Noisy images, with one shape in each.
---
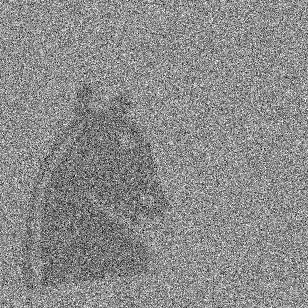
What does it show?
dark chess knight
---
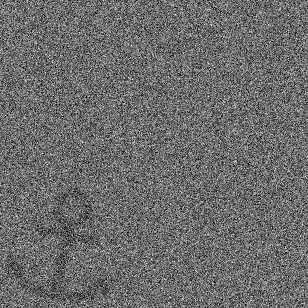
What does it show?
dark anchor, bottom left
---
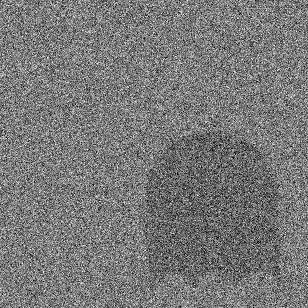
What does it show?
dark ghost
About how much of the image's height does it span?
half
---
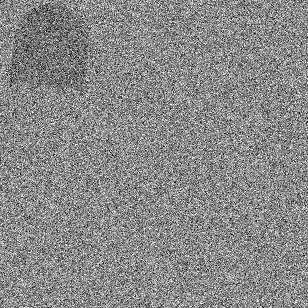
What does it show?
dark ghost, top left
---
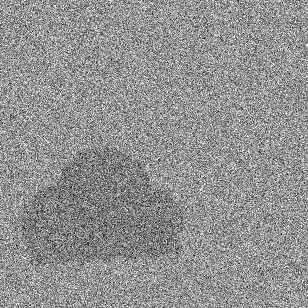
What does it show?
dark cloud
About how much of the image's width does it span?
half
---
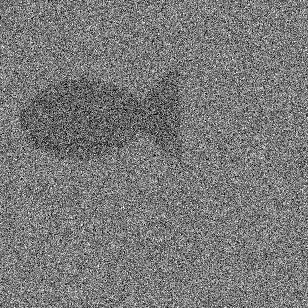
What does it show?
dark fish
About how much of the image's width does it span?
half
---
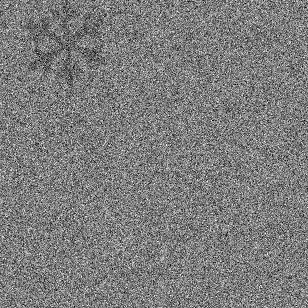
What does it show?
dark snowflake, top left
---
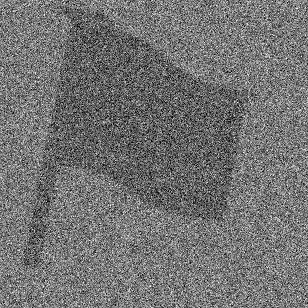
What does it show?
dark flag
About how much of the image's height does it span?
nearly all
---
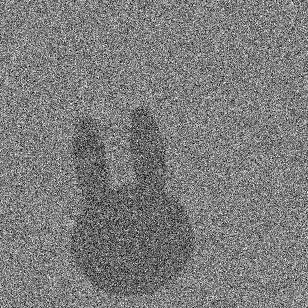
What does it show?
dark rabbit's head
